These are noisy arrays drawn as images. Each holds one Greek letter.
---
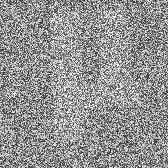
mu
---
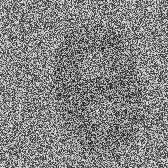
theta
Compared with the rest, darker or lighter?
darker
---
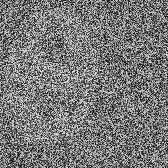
theta
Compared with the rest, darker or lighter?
lighter
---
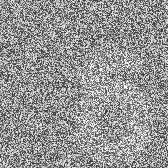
delta
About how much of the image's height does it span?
two thirds
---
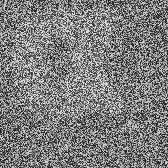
alpha
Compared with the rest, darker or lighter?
lighter
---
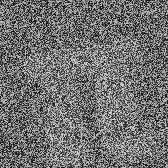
pi
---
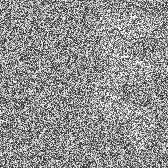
xi
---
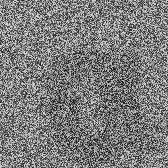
alpha
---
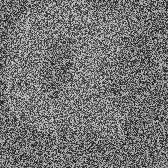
alpha
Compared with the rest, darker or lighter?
lighter
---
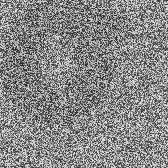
sigma
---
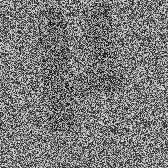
mu
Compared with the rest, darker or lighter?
darker
